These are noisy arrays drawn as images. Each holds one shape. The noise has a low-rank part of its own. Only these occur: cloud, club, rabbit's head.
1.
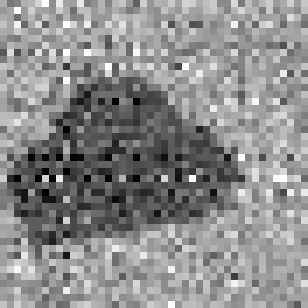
dark cloud
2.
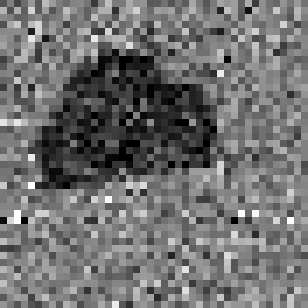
dark cloud
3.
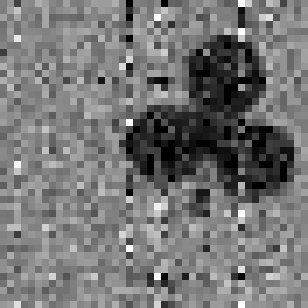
dark club
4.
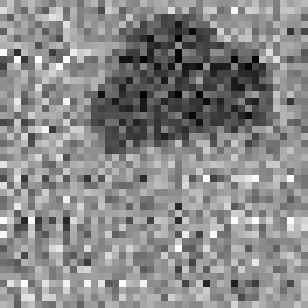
dark cloud
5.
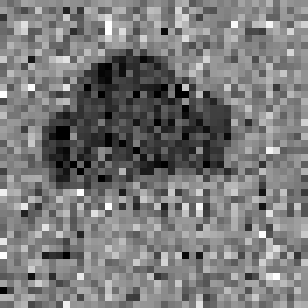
dark cloud
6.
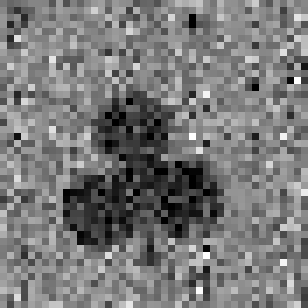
dark club
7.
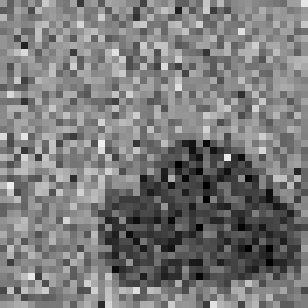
dark cloud
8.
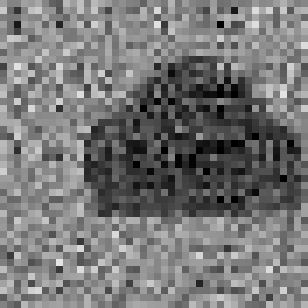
dark cloud
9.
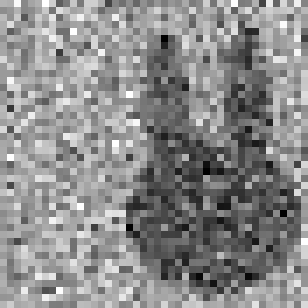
dark rabbit's head
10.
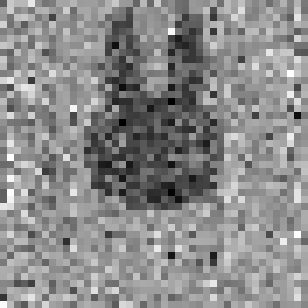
dark rabbit's head
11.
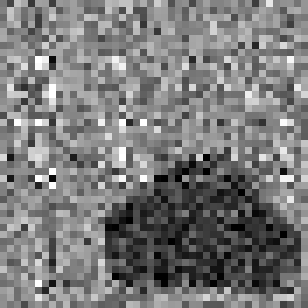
dark cloud
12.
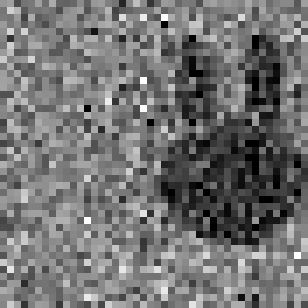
dark rabbit's head
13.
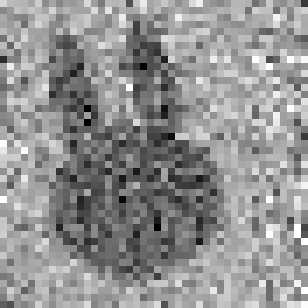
dark rabbit's head
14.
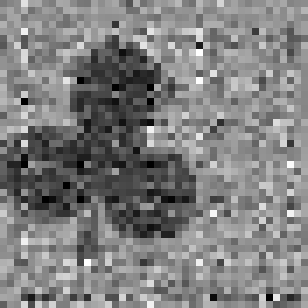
dark club
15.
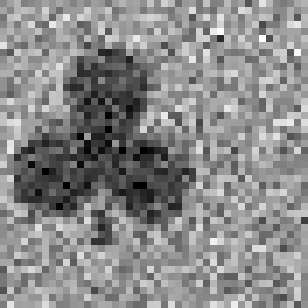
dark club
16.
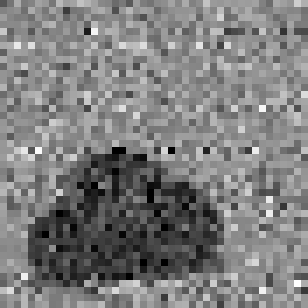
dark cloud
